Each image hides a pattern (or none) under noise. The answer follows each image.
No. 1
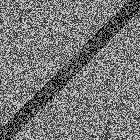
a diagonal band
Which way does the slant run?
bottom left to top right
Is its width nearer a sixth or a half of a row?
a sixth
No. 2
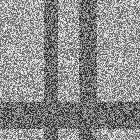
bands of rows crossing bands of columns
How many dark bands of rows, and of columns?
1 and 2
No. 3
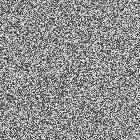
only noise
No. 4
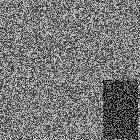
one block
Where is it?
bottom right
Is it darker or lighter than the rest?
darker
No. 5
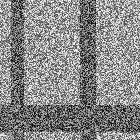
bands of rows crossing bands of columns
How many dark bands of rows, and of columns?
1 and 2
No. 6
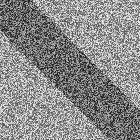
a diagonal band
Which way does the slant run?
top left to bottom right
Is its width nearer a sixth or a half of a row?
a half
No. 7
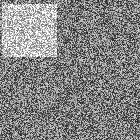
one block
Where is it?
top left
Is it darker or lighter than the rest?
lighter
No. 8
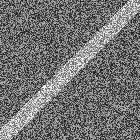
a diagonal band
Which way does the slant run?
bottom left to top right
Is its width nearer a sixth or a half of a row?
a sixth
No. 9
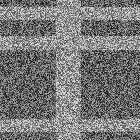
bands of rows crossing bands of columns
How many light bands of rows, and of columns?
3 and 1
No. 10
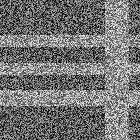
bands of rows crossing bands of columns
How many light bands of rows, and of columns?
3 and 1
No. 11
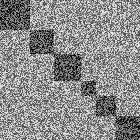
blocks along the diagonal
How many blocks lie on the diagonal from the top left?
6
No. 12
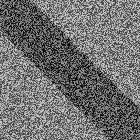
a diagonal band
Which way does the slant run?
top left to bottom right
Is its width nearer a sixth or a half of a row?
a half
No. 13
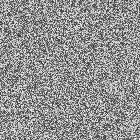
only noise
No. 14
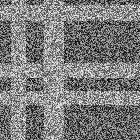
bands of rows crossing bands of columns
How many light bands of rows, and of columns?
3 and 2
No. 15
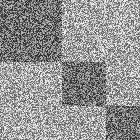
blocks along the diagonal
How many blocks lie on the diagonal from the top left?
3
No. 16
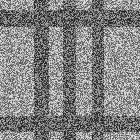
bands of rows crossing bands of columns
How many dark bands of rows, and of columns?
2 and 3
